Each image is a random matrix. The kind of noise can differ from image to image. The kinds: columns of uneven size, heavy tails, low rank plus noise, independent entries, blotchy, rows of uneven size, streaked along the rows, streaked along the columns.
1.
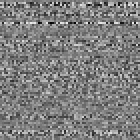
rows of uneven size
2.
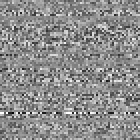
rows of uneven size
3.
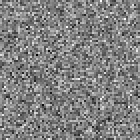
independent entries
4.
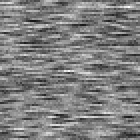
streaked along the rows
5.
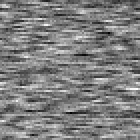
streaked along the rows
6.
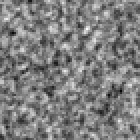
blotchy
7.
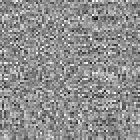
low rank plus noise
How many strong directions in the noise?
three or four
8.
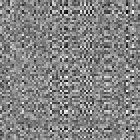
low rank plus noise
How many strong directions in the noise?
one
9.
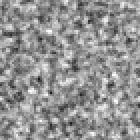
blotchy
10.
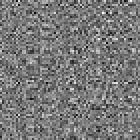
low rank plus noise
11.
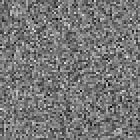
independent entries
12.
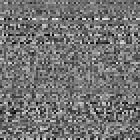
rows of uneven size
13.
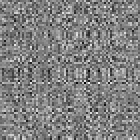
low rank plus noise
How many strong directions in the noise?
two
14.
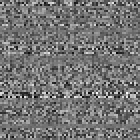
rows of uneven size
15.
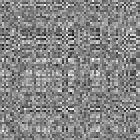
low rank plus noise
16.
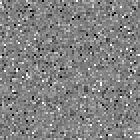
heavy tails
